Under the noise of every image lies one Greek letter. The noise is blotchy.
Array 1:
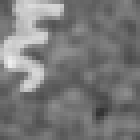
xi
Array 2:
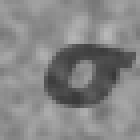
sigma
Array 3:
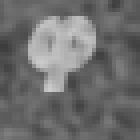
phi
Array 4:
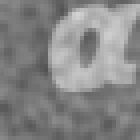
alpha
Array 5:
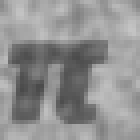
pi
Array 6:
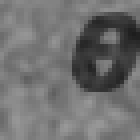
theta
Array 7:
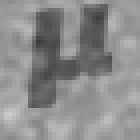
mu
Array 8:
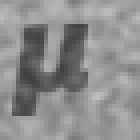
mu
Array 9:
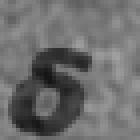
delta
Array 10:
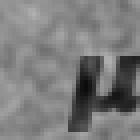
mu
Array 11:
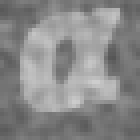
alpha
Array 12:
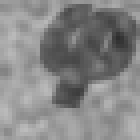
phi
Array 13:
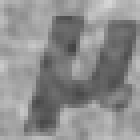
mu
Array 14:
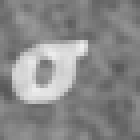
sigma
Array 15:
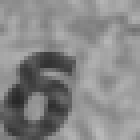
delta
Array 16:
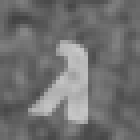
lambda
